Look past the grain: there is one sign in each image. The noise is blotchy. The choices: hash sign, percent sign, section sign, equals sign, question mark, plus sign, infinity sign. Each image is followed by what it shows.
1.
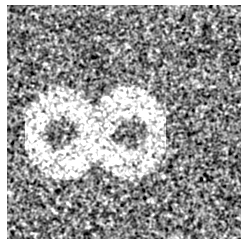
infinity sign
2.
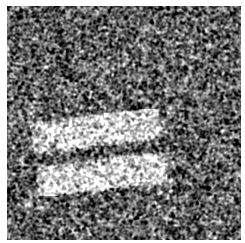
equals sign
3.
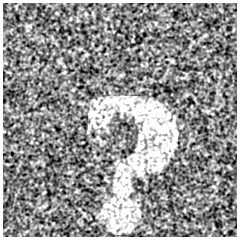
question mark
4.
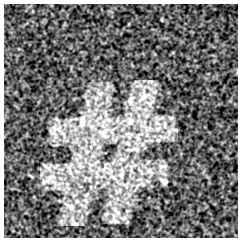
hash sign
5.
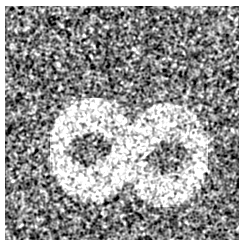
infinity sign
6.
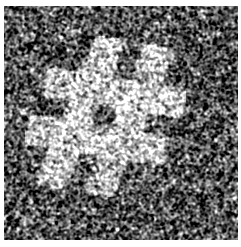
hash sign
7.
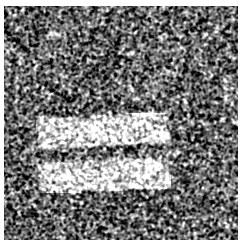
equals sign
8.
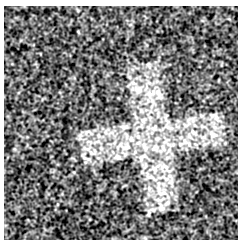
plus sign
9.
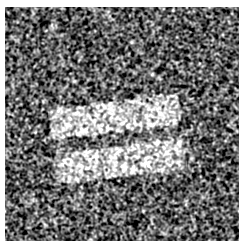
equals sign
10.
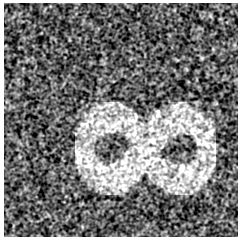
infinity sign
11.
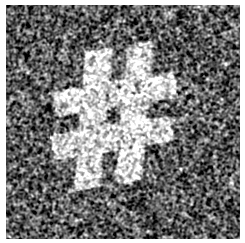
hash sign
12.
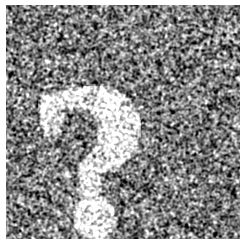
question mark
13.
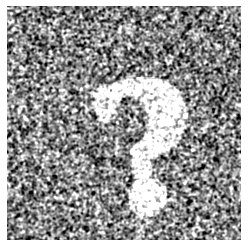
question mark
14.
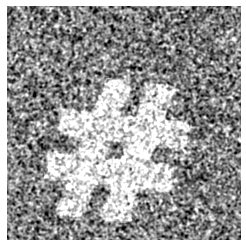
hash sign
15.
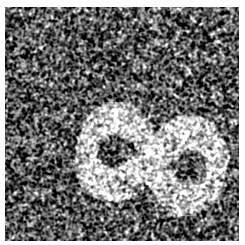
infinity sign
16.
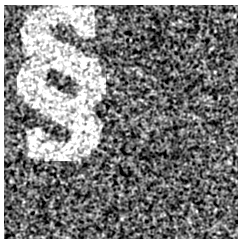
section sign
